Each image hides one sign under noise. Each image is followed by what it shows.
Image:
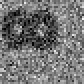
infinity sign
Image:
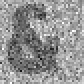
ampersand
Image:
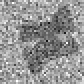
not-equal sign
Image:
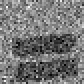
equals sign
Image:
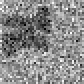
not-equal sign
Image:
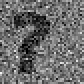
question mark
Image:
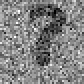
question mark
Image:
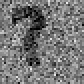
question mark
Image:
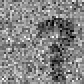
question mark
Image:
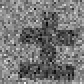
plus-minus sign
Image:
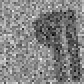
pilcrow
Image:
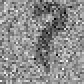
question mark
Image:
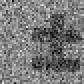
plus-minus sign
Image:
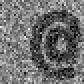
at sign
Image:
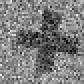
plus sign
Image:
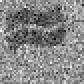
approximately sign
